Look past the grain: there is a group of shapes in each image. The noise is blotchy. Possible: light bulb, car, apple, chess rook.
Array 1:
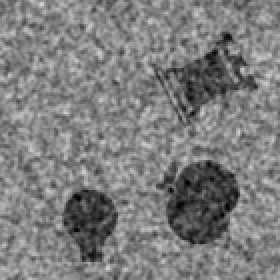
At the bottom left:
light bulb
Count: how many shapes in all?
3
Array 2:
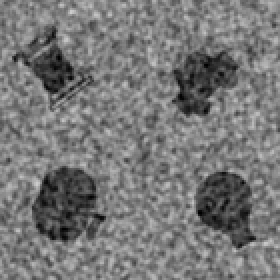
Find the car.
top right
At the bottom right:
light bulb
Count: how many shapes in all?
4
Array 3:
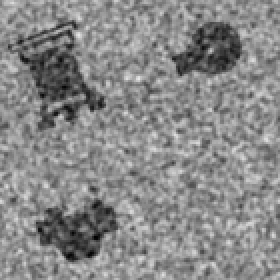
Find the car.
bottom left
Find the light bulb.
top right
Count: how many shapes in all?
3
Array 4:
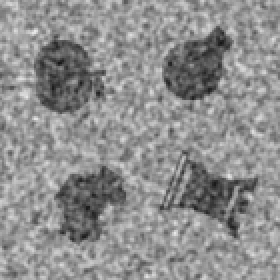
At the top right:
light bulb
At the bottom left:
car
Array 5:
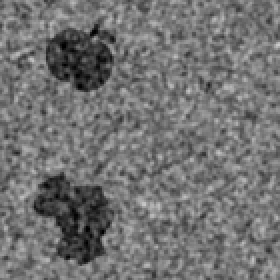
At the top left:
apple
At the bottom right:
nothing
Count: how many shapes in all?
2
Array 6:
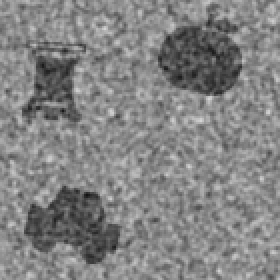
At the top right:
apple
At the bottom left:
car
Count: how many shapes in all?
3
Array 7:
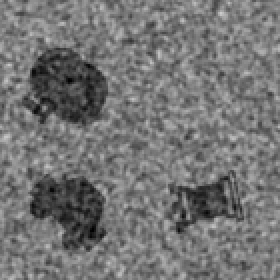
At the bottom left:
car
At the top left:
apple
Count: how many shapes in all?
3
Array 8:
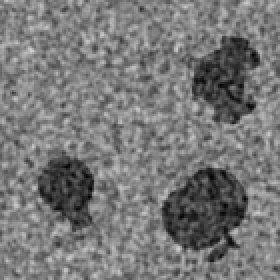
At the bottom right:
apple
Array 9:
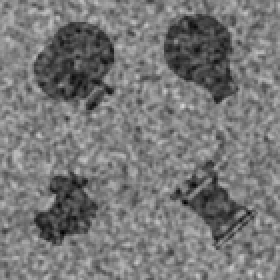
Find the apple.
top left
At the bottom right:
chess rook
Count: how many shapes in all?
4
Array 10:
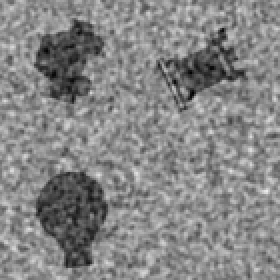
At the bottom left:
light bulb
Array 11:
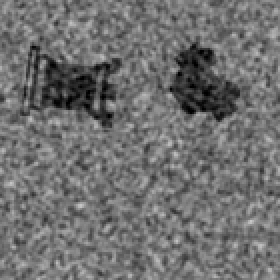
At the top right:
car
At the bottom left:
nothing
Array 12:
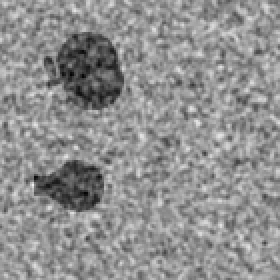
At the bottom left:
light bulb
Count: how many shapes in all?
2
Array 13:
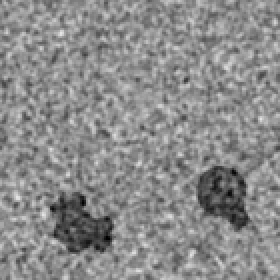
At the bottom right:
light bulb
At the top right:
nothing
